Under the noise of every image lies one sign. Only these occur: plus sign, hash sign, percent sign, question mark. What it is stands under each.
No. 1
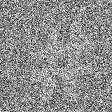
light hash sign
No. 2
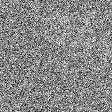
light percent sign
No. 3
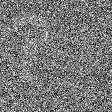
light question mark
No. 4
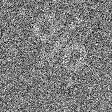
light percent sign
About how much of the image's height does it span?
half
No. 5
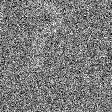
light question mark
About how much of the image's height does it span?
two thirds
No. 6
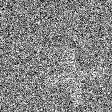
light plus sign
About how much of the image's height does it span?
half
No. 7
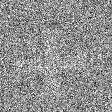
light plus sign
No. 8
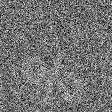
light percent sign
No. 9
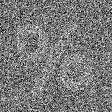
light percent sign
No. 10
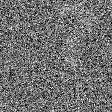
light question mark
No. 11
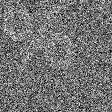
light percent sign
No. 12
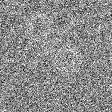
light percent sign
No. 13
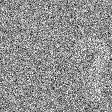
light question mark
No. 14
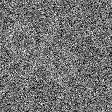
light percent sign
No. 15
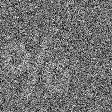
light percent sign
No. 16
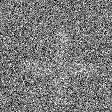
light plus sign
